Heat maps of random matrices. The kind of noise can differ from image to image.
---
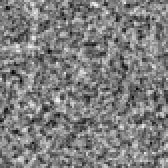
blotchy
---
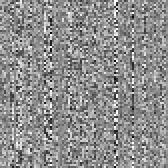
columns of uneven size
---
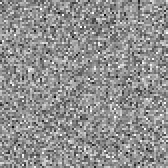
independent entries
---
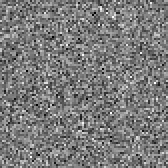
independent entries
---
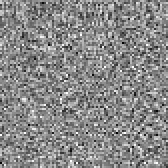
low rank plus noise
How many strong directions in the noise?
five to eight
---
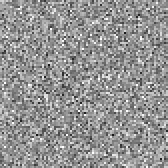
independent entries
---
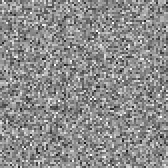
independent entries
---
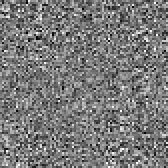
low rank plus noise
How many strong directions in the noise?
five to eight
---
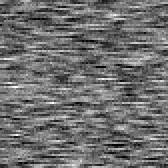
streaked along the rows
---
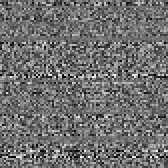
rows of uneven size
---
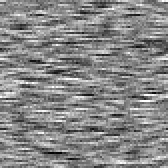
streaked along the rows
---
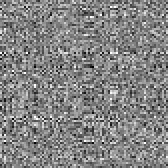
low rank plus noise
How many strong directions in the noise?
three or four
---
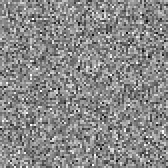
independent entries
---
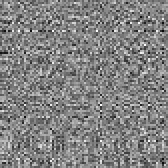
low rank plus noise
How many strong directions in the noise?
two
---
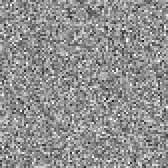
independent entries
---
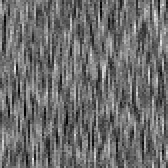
streaked along the columns
